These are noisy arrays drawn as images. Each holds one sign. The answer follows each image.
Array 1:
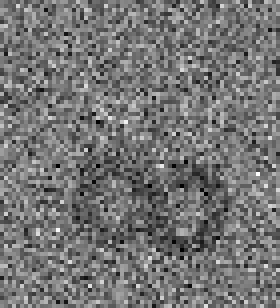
infinity sign
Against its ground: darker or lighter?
darker
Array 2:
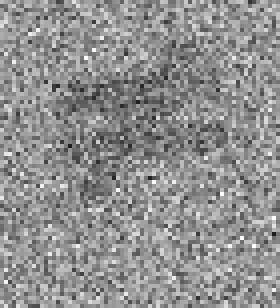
not-equal sign
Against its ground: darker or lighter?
darker
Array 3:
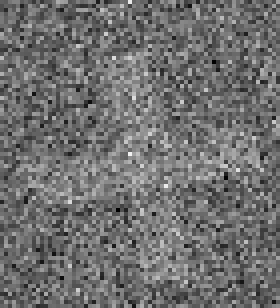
plus sign
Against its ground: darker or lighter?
lighter
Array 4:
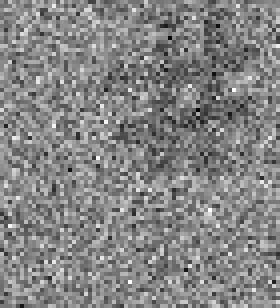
hash sign
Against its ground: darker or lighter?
darker
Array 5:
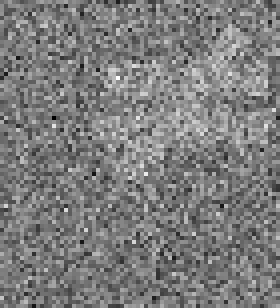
not-equal sign
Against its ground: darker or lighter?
lighter
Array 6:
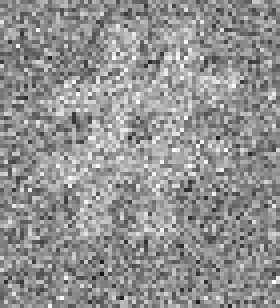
hash sign
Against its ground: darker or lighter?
lighter
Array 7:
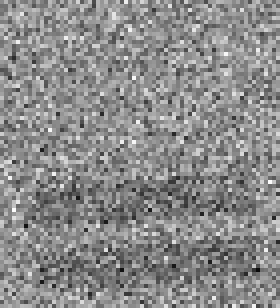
equals sign
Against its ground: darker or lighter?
darker
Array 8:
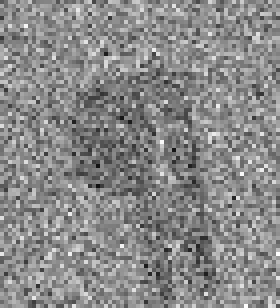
pilcrow
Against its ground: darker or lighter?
darker
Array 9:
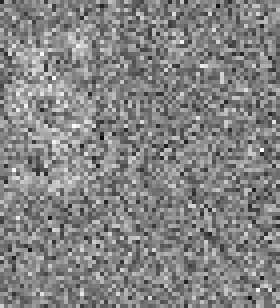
section sign
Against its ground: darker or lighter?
lighter
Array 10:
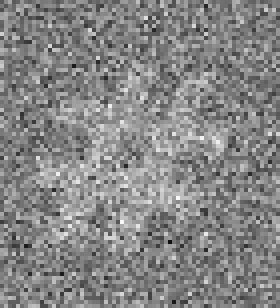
hash sign
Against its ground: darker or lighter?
lighter
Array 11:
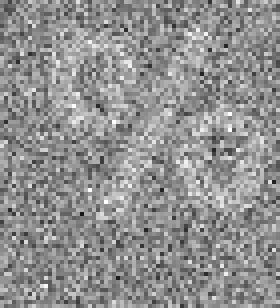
percent sign
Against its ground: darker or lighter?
lighter
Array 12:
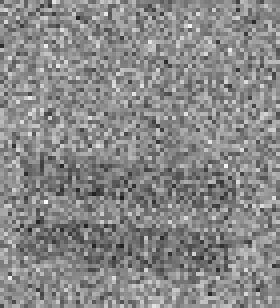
equals sign
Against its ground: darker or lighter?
darker
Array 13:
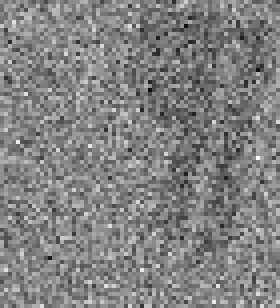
pilcrow
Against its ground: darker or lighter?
darker
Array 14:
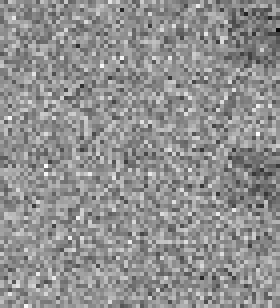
colon
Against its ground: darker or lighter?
darker
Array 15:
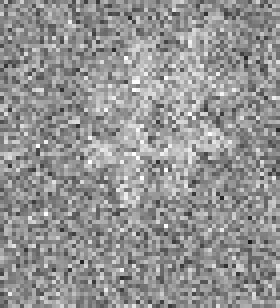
hash sign
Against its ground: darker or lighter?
lighter
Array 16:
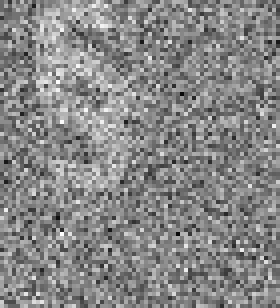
section sign
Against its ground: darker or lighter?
lighter
